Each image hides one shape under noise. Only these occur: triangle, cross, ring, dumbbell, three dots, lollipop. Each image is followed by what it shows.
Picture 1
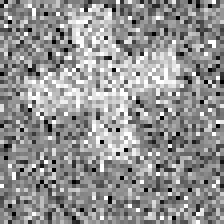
cross
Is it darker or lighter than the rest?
lighter
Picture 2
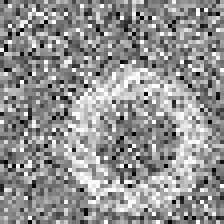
ring
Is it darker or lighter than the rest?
lighter
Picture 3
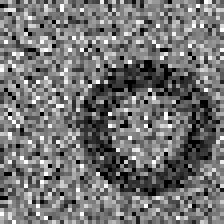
ring
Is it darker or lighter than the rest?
darker
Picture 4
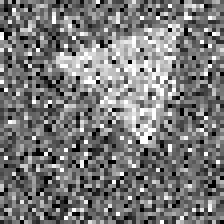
triangle
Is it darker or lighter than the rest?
lighter
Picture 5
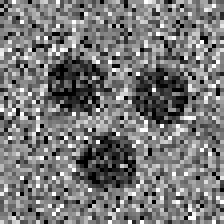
three dots
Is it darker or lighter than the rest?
darker
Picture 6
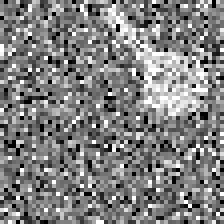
lollipop
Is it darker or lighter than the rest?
lighter
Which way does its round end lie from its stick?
down and right
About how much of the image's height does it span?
half
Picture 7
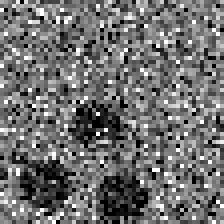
three dots
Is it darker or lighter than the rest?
darker
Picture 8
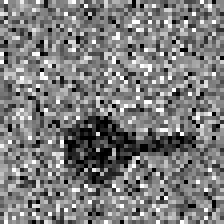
lollipop
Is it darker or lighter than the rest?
darker
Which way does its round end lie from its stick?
left
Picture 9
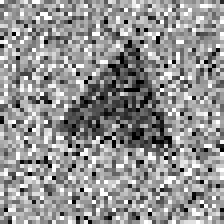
triangle
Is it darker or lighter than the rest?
darker
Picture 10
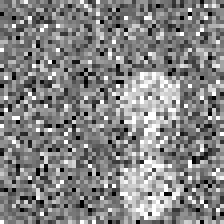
dumbbell
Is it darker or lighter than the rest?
lighter
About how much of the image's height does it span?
two thirds
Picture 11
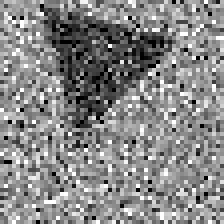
triangle
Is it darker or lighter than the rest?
darker
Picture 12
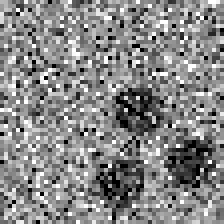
three dots
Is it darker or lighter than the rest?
darker
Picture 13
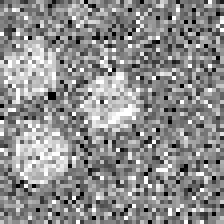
three dots
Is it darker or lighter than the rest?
lighter
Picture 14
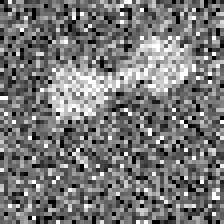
dumbbell
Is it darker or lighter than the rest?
lighter
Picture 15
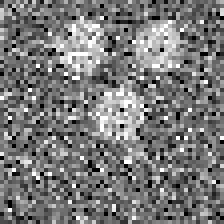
three dots
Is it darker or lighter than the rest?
lighter
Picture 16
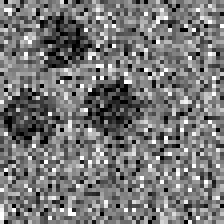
three dots
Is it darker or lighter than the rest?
darker
